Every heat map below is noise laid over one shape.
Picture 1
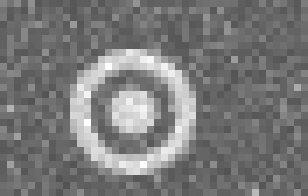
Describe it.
light bullseye
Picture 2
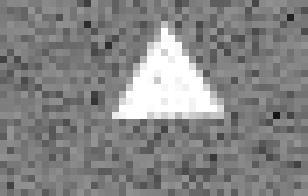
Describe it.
light triangle
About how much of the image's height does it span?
half
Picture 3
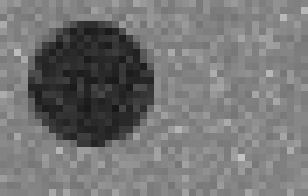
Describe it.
dark disc
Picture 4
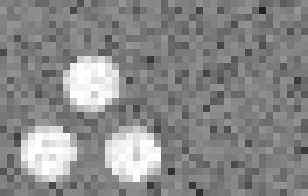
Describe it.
light three dots
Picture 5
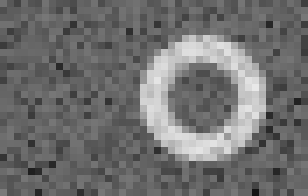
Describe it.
light ring
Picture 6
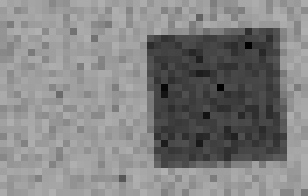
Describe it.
dark square
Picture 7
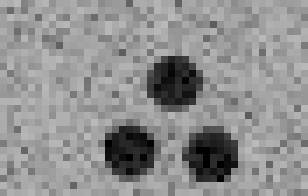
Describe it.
dark three dots
